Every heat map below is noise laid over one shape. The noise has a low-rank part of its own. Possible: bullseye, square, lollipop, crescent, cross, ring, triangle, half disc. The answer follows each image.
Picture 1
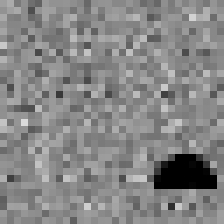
half disc
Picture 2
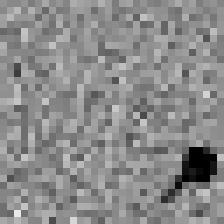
lollipop
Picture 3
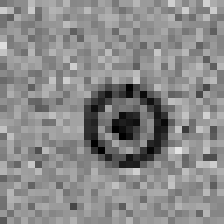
bullseye
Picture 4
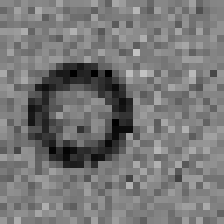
ring
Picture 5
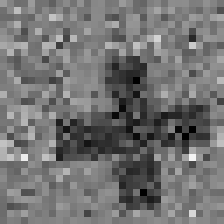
cross
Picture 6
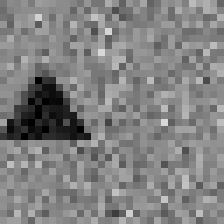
triangle
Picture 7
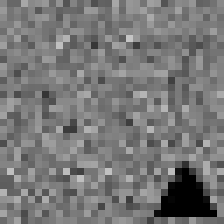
triangle
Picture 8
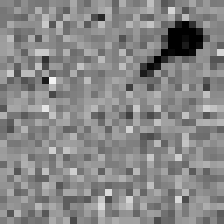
lollipop
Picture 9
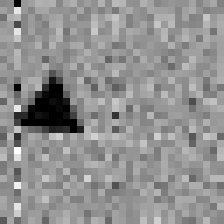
triangle
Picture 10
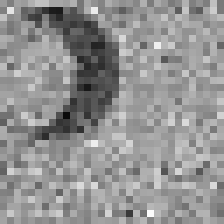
crescent
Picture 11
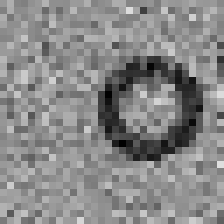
ring
